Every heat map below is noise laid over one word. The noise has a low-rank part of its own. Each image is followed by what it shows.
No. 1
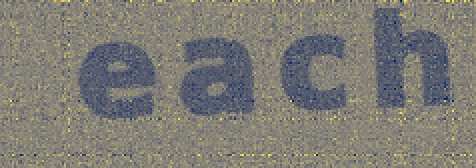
each
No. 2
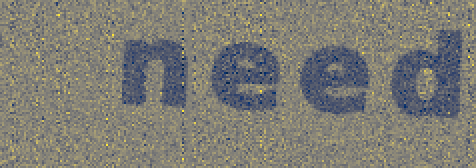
need
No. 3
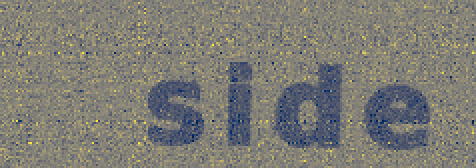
side
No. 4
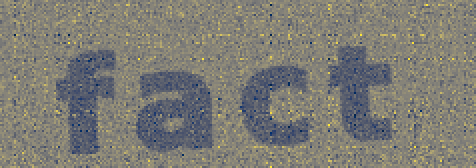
fact
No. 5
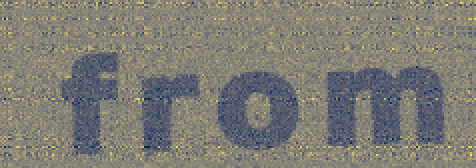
from
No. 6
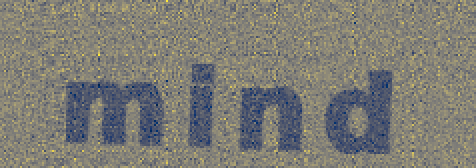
mind
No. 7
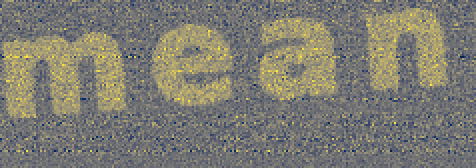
mean
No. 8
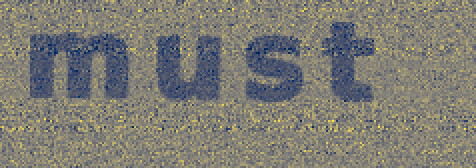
must
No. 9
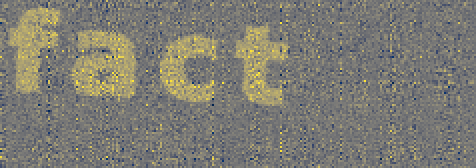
fact
